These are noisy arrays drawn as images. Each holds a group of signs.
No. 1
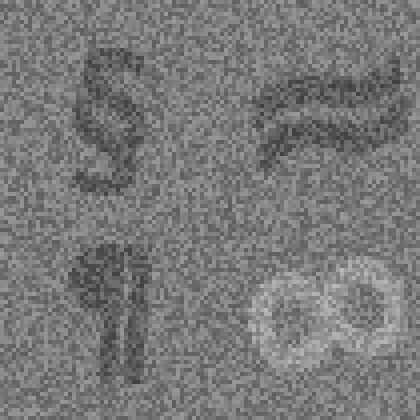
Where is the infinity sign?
bottom right
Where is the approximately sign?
top right
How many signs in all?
4
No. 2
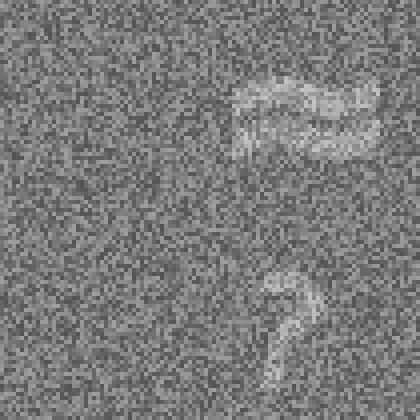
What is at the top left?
nothing
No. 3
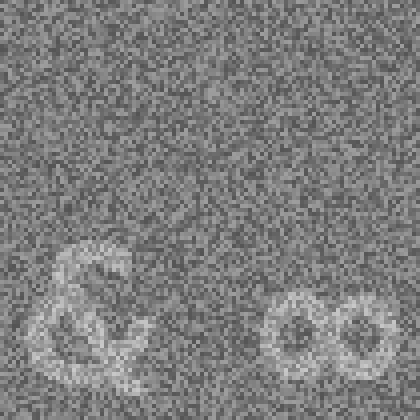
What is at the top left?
nothing
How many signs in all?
2
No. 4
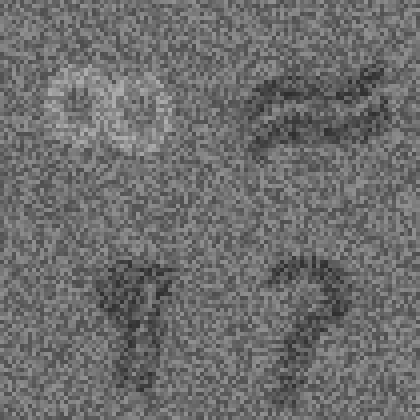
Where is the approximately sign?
top right
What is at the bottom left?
pilcrow
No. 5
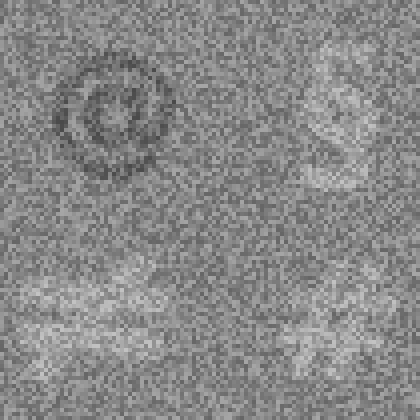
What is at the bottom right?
hash sign
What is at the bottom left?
not-equal sign
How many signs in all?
4
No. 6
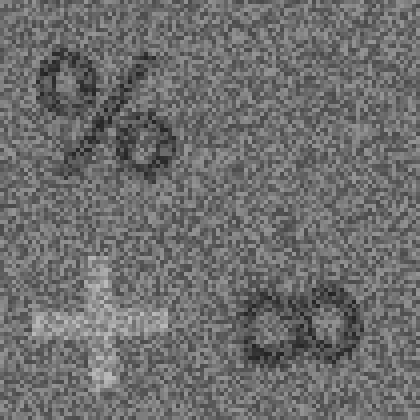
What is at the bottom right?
infinity sign
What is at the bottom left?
plus sign
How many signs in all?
3
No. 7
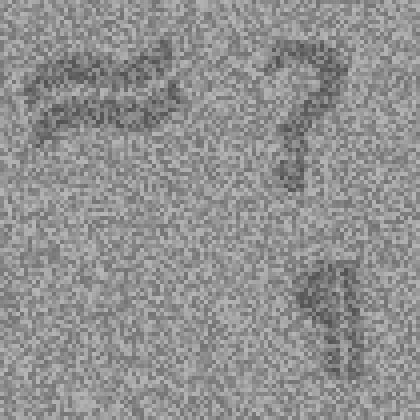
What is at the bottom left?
nothing
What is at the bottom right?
pilcrow
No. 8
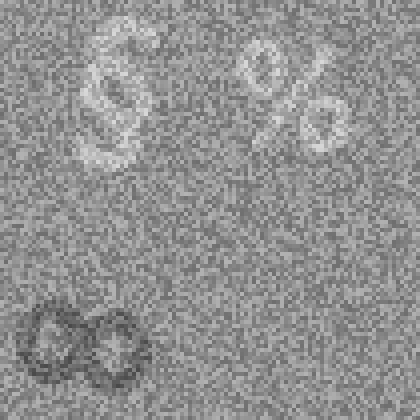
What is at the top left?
section sign
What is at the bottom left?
infinity sign
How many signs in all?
3
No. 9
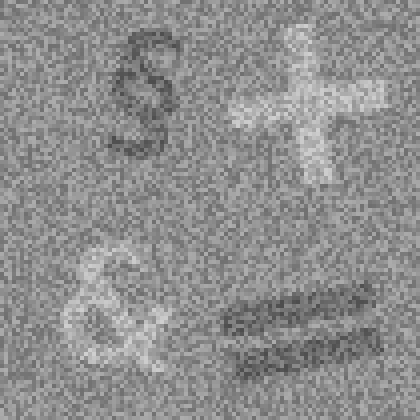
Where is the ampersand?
bottom left
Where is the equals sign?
bottom right
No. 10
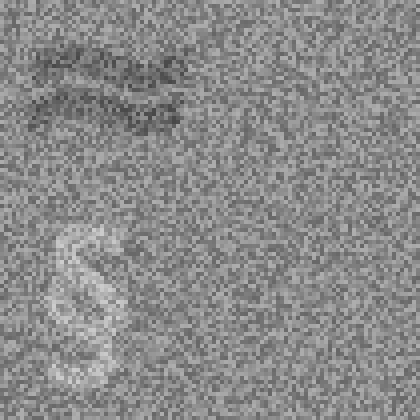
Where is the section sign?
bottom left
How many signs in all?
2
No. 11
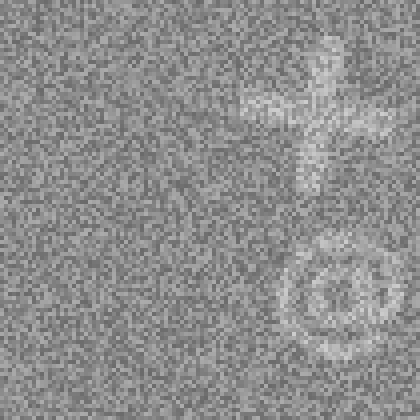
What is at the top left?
nothing
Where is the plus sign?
top right
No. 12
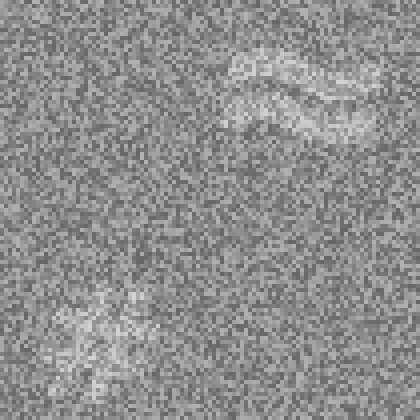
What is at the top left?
nothing
